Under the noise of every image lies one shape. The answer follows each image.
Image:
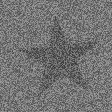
dark star
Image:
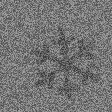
dark snowflake
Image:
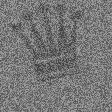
dark chess queen
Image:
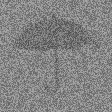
dark umbrella
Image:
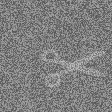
light pair of scissors
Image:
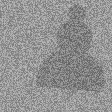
dark chess pawn
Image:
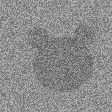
dark bear's head
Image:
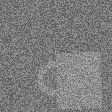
light cup
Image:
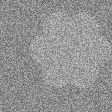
light flower
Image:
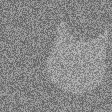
light cat's head
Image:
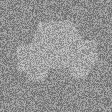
light car
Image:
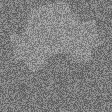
light car
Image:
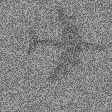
dark airplane
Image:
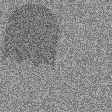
dark ghost
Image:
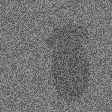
dark footprint
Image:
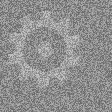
light gear
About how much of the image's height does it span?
two thirds
